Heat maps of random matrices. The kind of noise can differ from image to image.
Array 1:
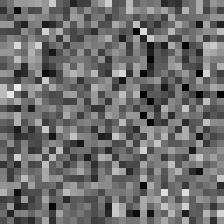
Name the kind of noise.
low rank plus noise
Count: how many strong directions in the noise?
three or four
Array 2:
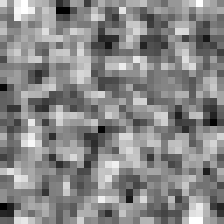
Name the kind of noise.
blotchy
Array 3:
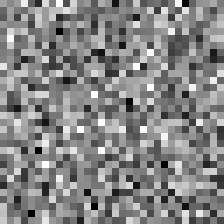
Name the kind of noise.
independent entries
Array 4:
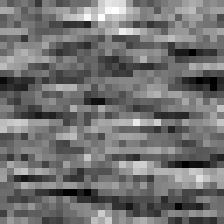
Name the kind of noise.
streaked along the rows
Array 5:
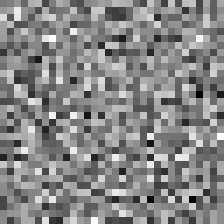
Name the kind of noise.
low rank plus noise
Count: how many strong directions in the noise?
five to eight
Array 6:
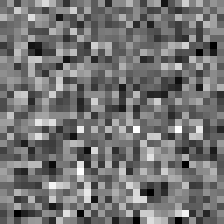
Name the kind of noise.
low rank plus noise
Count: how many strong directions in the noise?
five to eight
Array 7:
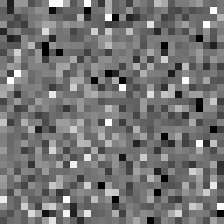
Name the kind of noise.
heavy tails
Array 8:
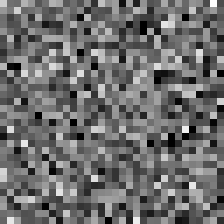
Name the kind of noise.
independent entries
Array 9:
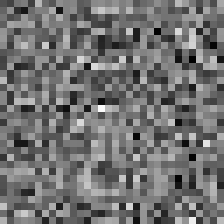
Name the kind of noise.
low rank plus noise
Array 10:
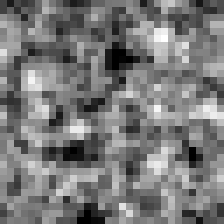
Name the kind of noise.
blotchy
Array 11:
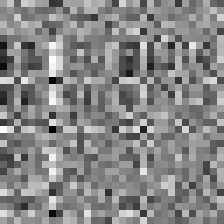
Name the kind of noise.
low rank plus noise
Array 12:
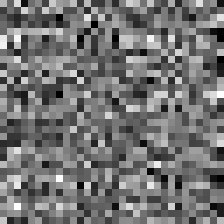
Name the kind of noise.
low rank plus noise
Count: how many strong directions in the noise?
two
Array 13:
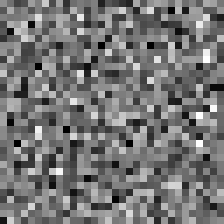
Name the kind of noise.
independent entries
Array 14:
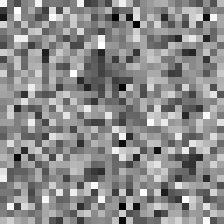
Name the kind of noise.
low rank plus noise
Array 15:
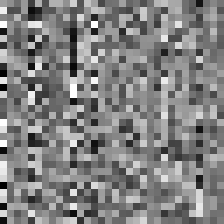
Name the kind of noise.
columns of uneven size
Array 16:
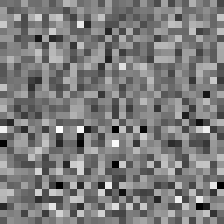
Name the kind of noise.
low rank plus noise
